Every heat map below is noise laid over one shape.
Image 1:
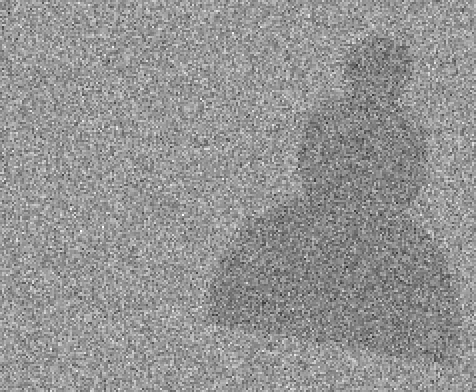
chess pawn
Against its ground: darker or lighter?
darker
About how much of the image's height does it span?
nearly all
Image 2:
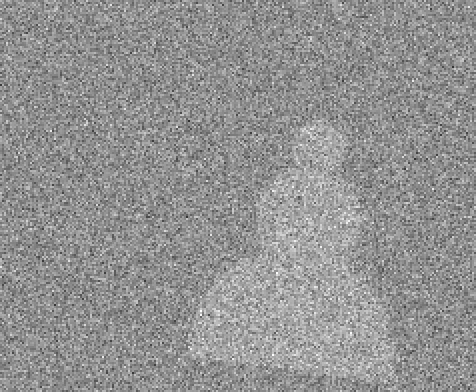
chess pawn
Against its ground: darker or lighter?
lighter
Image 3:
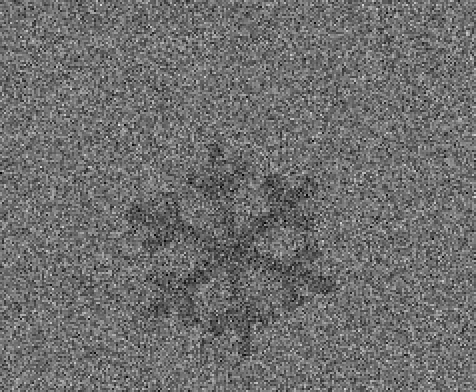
snowflake
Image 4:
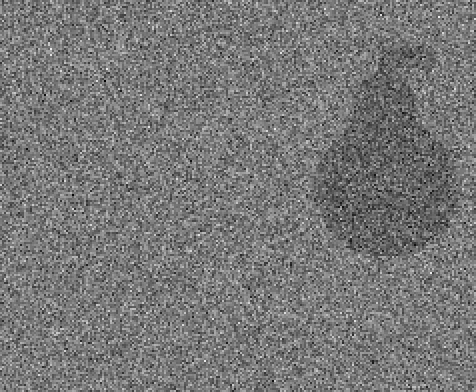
pear
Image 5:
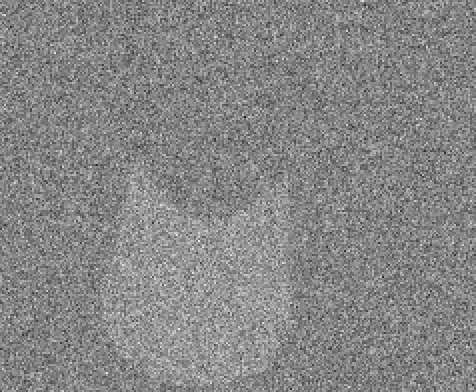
cat's head
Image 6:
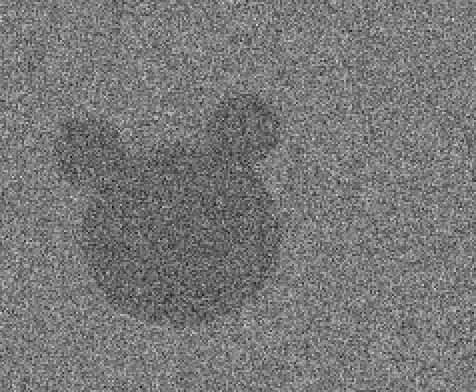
bear's head
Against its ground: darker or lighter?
darker
